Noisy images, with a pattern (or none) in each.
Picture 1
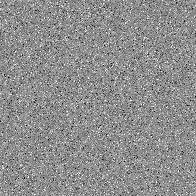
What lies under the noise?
only noise
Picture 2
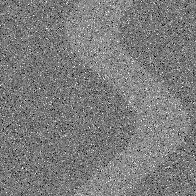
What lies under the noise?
a wavy band
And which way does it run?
top to bottom
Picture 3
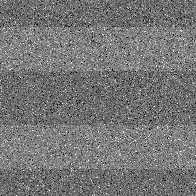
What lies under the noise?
horizontal stripes
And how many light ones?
2
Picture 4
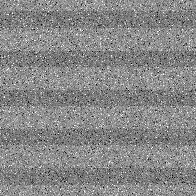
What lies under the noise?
horizontal stripes
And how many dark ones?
5
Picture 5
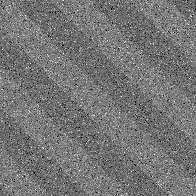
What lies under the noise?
diagonal stripes
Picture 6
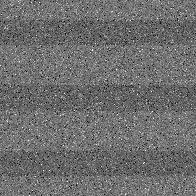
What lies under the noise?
horizontal stripes
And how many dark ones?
3
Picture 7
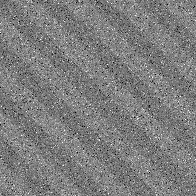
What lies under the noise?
diagonal stripes
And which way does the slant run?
top left to bottom right
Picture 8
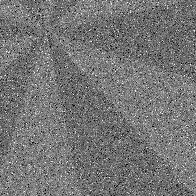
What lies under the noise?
spokes from one point
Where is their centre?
top left
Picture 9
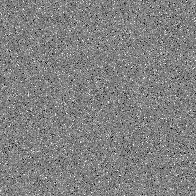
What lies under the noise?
only noise
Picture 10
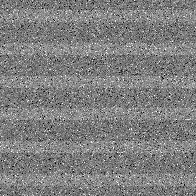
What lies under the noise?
horizontal stripes
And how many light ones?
6
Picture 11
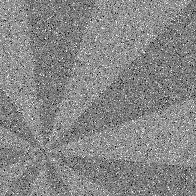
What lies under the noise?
spokes from one point
